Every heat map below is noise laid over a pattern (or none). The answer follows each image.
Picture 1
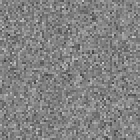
only noise
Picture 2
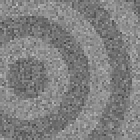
rings round one point
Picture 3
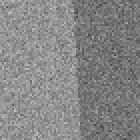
a sharp edge
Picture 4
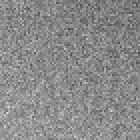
a smooth slope
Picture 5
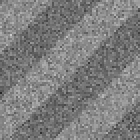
diagonal stripes
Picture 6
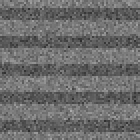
horizontal stripes
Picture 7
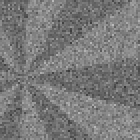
spokes from one point
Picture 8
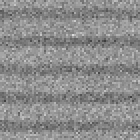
horizontal stripes
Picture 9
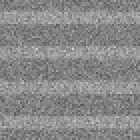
horizontal stripes
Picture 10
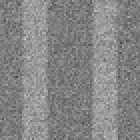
vertical stripes
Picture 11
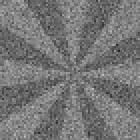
spokes from one point
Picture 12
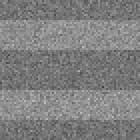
horizontal stripes
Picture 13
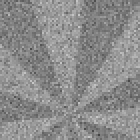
spokes from one point
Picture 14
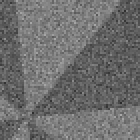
spokes from one point
